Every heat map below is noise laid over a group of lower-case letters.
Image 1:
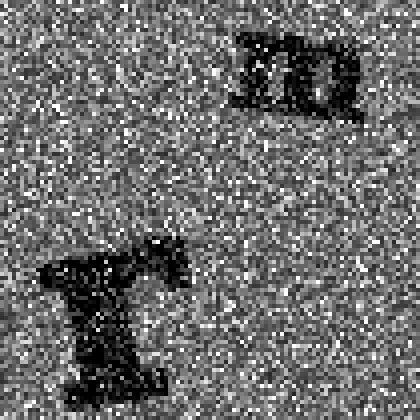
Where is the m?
top right
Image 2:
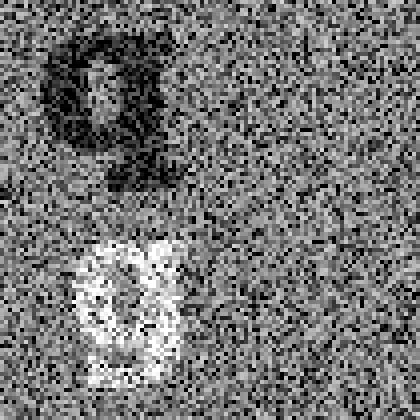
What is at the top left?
q
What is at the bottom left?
g
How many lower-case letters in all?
2
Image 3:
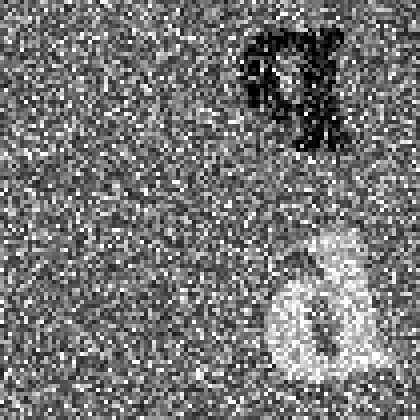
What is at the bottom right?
d
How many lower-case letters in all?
2
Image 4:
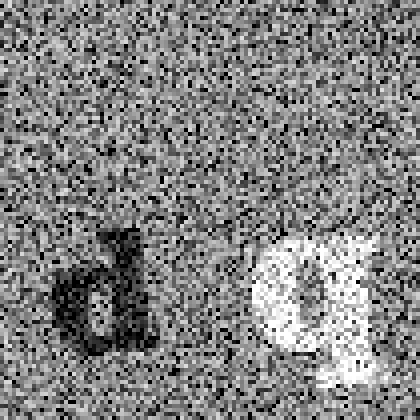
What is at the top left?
nothing
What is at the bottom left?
d
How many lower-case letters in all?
2
